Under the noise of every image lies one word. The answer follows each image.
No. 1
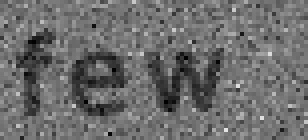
few
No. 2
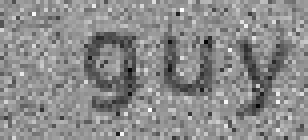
guy
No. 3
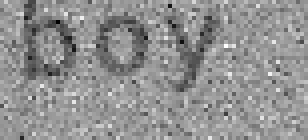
boy
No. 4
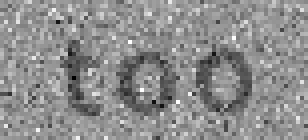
too
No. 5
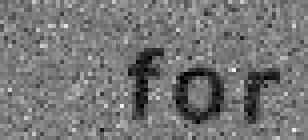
for
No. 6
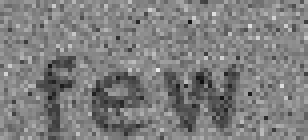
few
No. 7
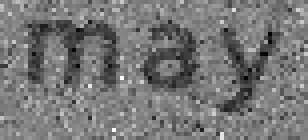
may
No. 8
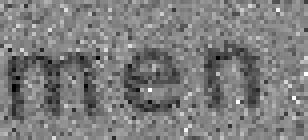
men
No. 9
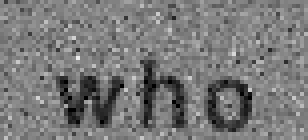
who
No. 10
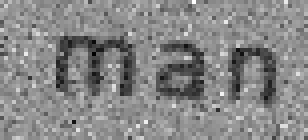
man
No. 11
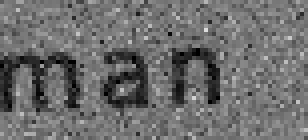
man
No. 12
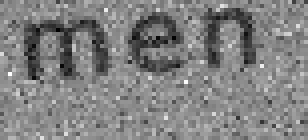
men
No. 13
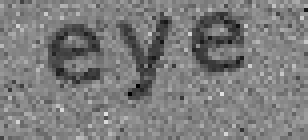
eye
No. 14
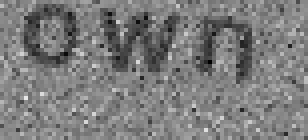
own
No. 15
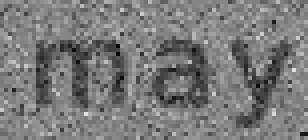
may
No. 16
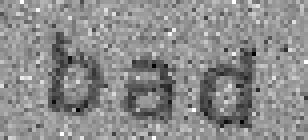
bad
